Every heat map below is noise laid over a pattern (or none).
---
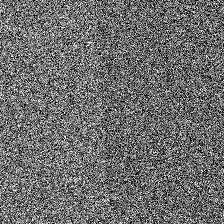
a sharp edge
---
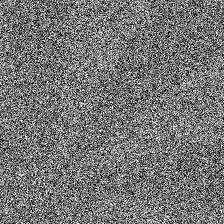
spokes from one point
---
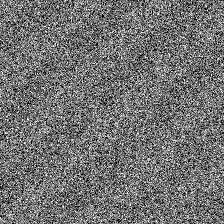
diagonal stripes
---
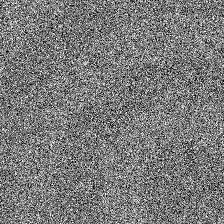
rings round one point
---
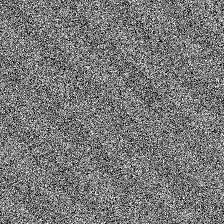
diagonal stripes
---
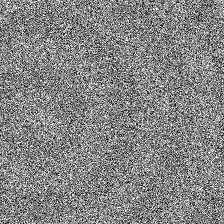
rings round one point
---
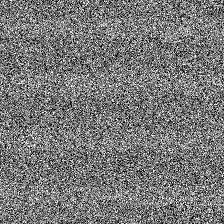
horizontal stripes
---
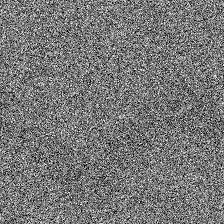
a wavy band
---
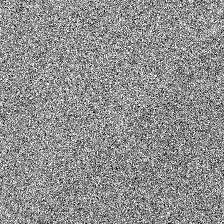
a sharp edge
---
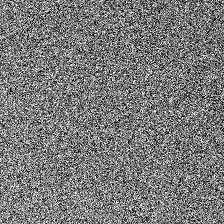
a smooth slope
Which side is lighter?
bottom left
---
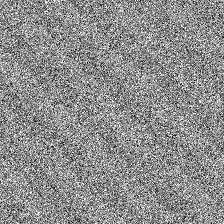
diagonal stripes
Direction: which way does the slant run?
top left to bottom right
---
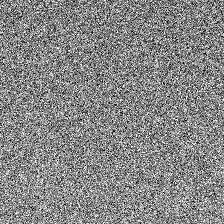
a smooth slope
